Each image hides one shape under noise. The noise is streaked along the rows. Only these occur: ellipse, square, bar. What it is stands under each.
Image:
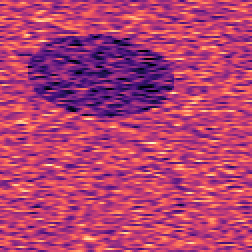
ellipse
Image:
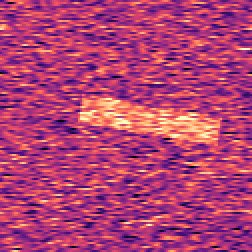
bar
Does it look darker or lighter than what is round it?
lighter
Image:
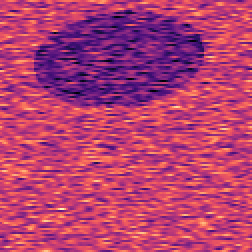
ellipse
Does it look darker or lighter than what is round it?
darker
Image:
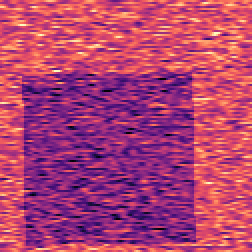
square
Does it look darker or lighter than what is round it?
darker
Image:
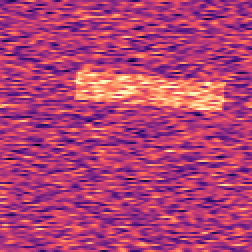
bar
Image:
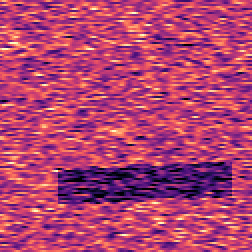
bar
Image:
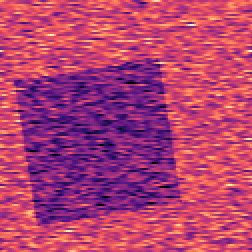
square
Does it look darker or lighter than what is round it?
darker
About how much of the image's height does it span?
two thirds
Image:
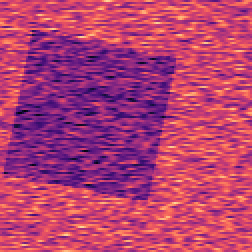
square
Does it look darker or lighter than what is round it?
darker
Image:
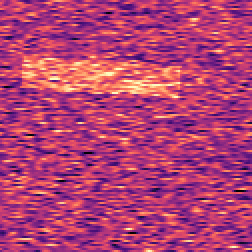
bar
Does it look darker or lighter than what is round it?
lighter
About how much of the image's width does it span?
two thirds
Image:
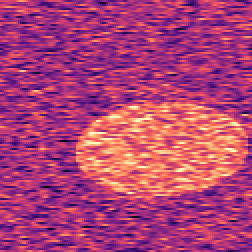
ellipse
